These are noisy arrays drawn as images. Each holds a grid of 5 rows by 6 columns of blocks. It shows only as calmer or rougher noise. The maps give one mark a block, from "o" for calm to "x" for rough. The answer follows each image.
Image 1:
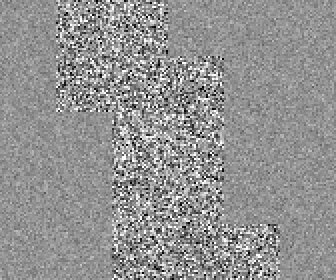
oxxooo
oxxxoo
ooxxoo
ooxxoo
ooxxxo
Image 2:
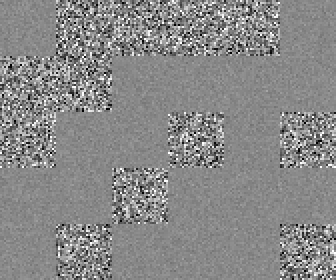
oxxxxo
xxoooo
xooxox
ooxooo
oxooox
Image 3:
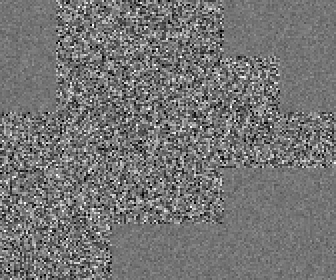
oxxxoo
oxxxxo
xxxxxx
xxxxoo
xxoooo
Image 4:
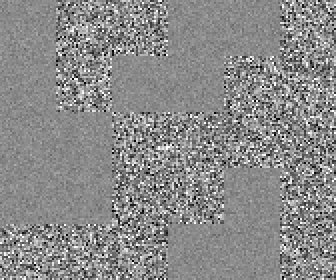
oxxoox
oxooxx
ooxxxx
ooxxox
xxxoox
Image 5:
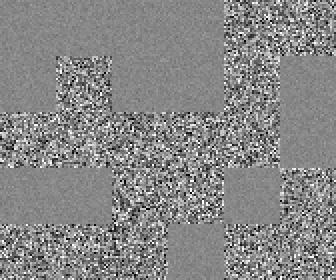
ooooxx
oxooxo
xxxxxo
ooxxox
xxxoxx
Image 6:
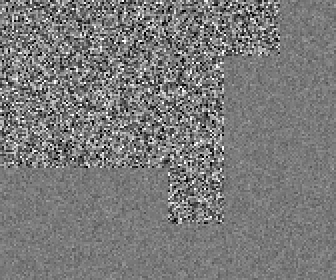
xxxxxo
xxxxoo
xxxxoo
oooxoo
oooooo
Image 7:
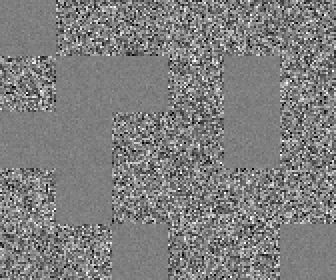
oxxxxx
xooxox
ooxxox
xoxxxx
xxoxxo
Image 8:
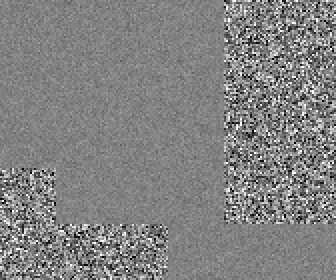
ooooxx
ooooxx
ooooxx
xoooxx
xxxooo
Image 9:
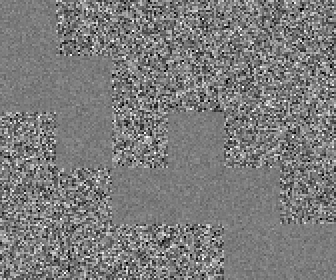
oxxxxx
ooxxxx
xoxoxx
xxooox
xxxxoo
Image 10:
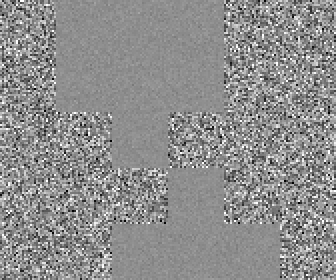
xoooxx
xoooxx
xxoxxx
xxxoxx
xxooox
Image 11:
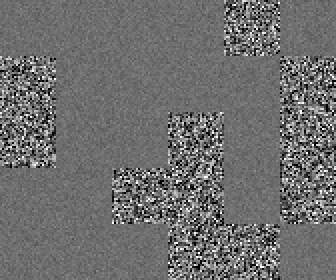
ooooxo
xoooox
xooxox
ooxxox
oooxxo
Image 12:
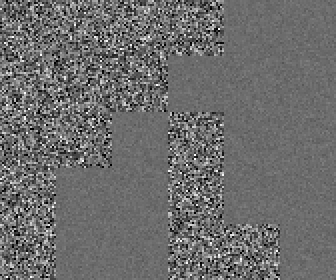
xxxxoo
xxxooo
xxoxoo
xooxoo
xooxxo
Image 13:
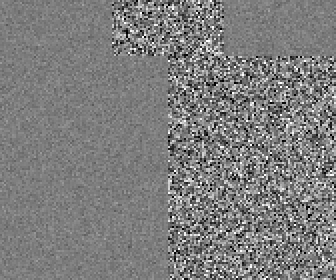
ooxxoo
oooxxx
oooxxx
oooxxx
oooxxx
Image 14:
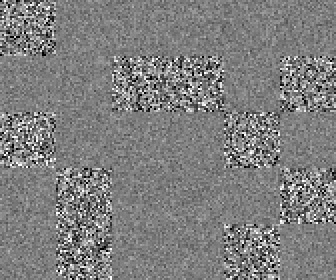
xooooo
ooxxox
xoooxo
oxooox
oxooxo
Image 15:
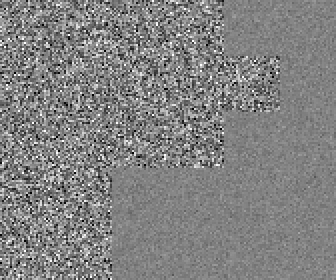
xxxxoo
xxxxxo
xxxxoo
xxoooo
xxoooo
